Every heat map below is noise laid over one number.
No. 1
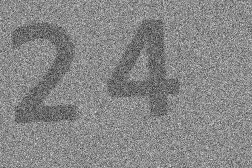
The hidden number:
24
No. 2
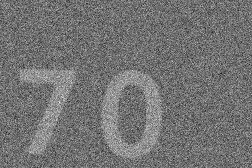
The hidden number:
70
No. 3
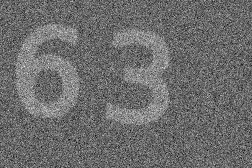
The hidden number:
63
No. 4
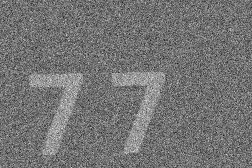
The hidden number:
77
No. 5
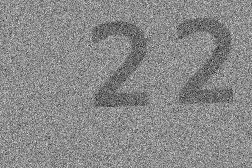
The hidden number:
22
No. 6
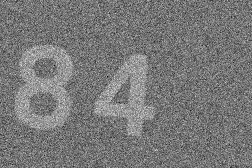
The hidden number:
84
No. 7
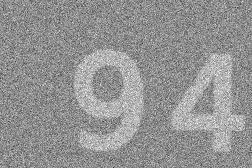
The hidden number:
94
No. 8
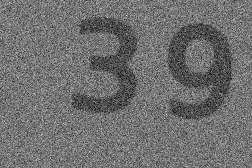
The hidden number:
39
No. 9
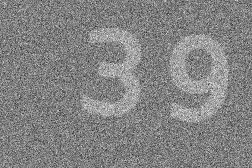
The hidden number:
39
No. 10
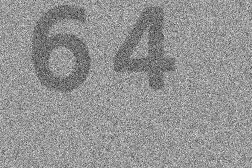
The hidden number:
64
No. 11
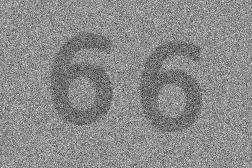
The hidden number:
66
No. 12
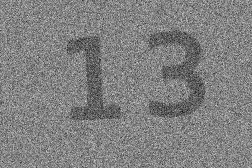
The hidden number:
13
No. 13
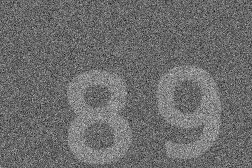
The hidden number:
89
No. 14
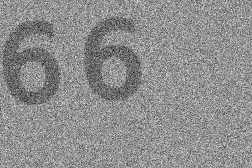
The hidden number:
66
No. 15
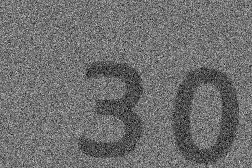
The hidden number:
30
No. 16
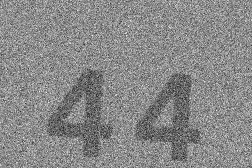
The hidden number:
44
